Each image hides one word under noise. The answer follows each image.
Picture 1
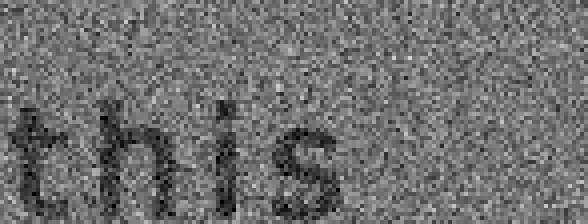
this
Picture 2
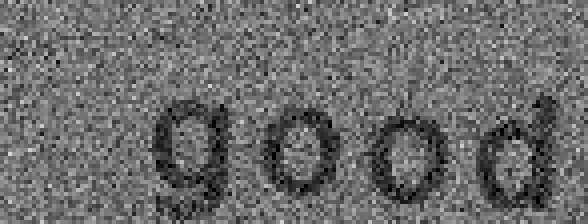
good
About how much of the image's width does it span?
two thirds
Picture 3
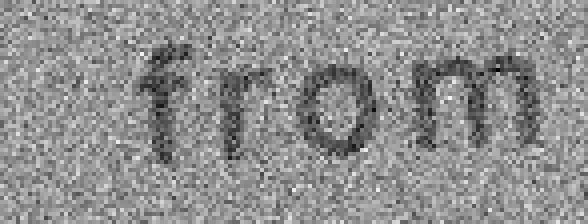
from
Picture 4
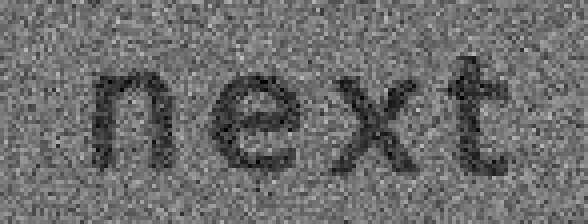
next
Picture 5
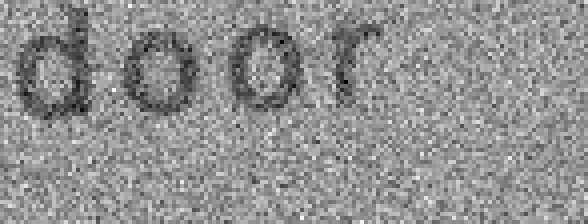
door
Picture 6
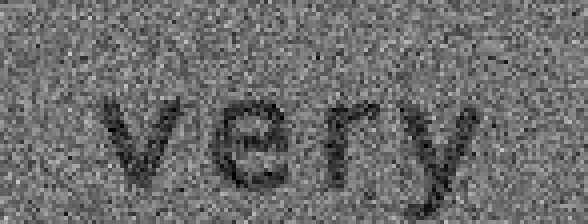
very
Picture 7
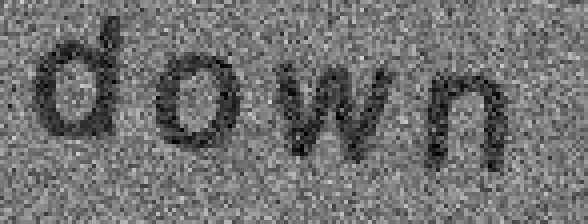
down
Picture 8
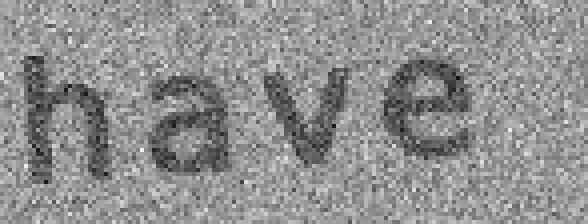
have
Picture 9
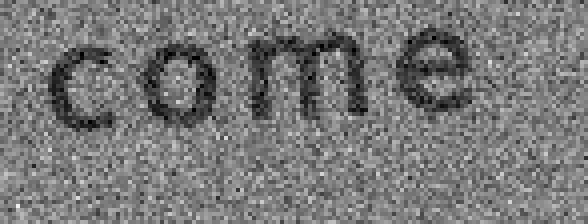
come
